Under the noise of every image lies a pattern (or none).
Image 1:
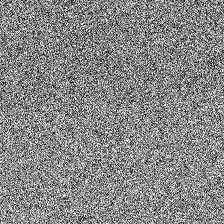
a sharp edge
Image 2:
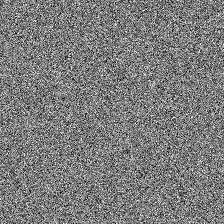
only noise
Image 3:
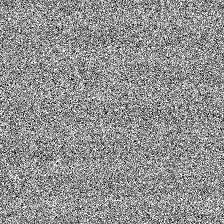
horizontal stripes
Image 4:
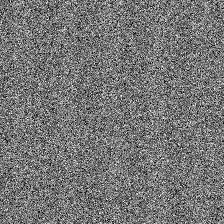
vertical stripes
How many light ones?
5
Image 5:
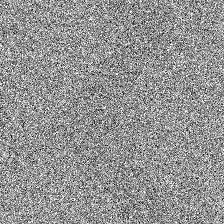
a wavy band
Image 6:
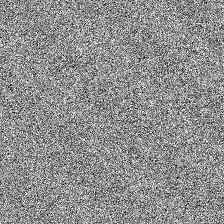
diagonal stripes
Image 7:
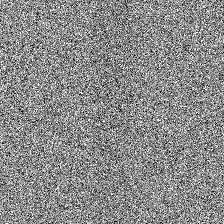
one vertical stripe
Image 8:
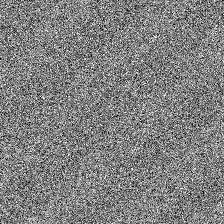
diagonal stripes
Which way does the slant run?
bottom left to top right
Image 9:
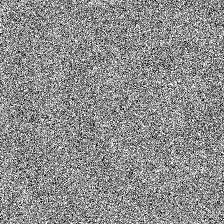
rings round one point
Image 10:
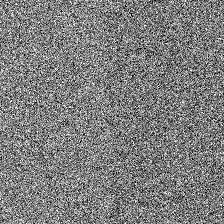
a sharp edge
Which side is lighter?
left
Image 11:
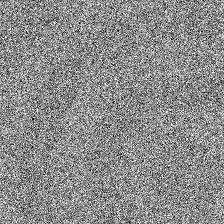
rings round one point
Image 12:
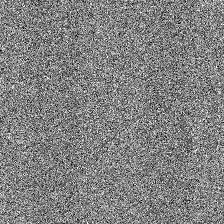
vertical stripes
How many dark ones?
2
